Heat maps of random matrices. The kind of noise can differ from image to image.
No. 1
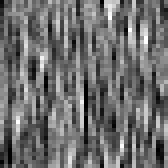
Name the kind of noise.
streaked along the columns
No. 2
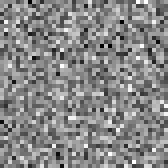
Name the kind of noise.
independent entries
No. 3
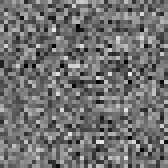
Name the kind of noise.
low rank plus noise
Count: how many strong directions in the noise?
five to eight
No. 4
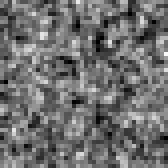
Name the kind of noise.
blotchy
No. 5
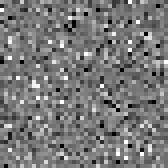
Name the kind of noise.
heavy tails
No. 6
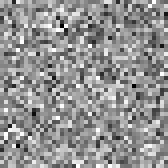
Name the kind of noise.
independent entries
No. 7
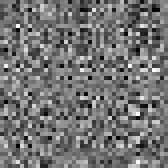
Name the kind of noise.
low rank plus noise
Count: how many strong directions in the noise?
two
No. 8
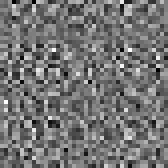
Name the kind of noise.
low rank plus noise
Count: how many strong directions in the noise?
two
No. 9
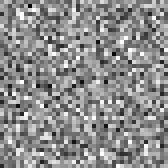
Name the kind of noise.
independent entries
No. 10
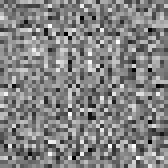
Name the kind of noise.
low rank plus noise
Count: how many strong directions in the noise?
three or four
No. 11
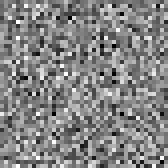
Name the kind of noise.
low rank plus noise
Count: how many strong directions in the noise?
five to eight
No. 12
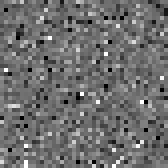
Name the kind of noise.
heavy tails
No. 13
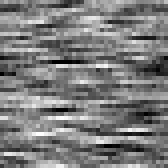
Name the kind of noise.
streaked along the rows
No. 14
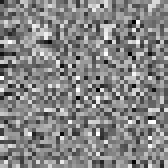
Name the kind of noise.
low rank plus noise
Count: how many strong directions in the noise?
five to eight
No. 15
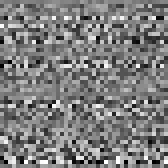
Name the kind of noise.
rows of uneven size
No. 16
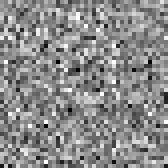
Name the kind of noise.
low rank plus noise
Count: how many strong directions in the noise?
five to eight
